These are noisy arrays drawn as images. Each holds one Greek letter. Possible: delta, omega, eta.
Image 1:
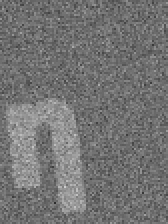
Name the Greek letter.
eta
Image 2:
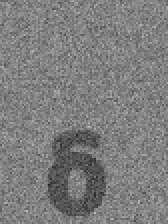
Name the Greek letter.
delta
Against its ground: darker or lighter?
darker
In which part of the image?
bottom middle
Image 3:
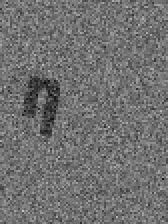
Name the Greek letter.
eta
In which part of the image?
middle left
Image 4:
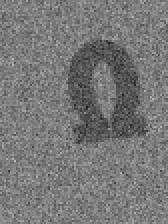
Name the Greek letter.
omega
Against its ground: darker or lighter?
darker
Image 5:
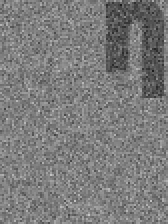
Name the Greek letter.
eta
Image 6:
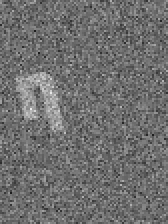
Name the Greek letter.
eta
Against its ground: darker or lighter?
lighter
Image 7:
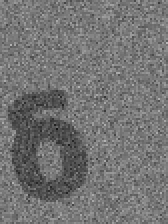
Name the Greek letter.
delta
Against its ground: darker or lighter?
darker
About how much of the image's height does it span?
half
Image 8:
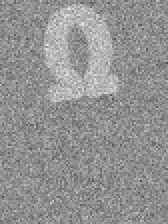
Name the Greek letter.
omega
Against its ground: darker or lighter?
lighter
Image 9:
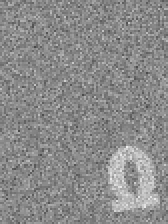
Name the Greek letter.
omega
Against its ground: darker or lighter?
lighter
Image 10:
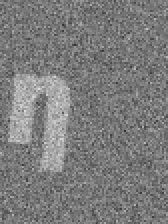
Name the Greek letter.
eta
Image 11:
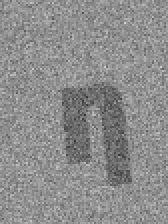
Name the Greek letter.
eta
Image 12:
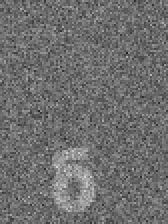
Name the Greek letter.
delta
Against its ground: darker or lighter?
lighter
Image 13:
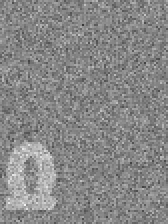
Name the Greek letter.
omega
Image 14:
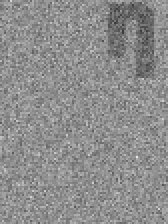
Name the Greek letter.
eta
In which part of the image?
top right
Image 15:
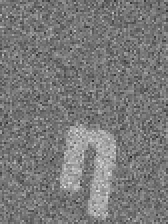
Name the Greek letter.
eta
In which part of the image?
bottom middle
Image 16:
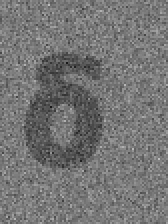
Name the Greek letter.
delta
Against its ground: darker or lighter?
darker
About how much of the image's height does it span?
half
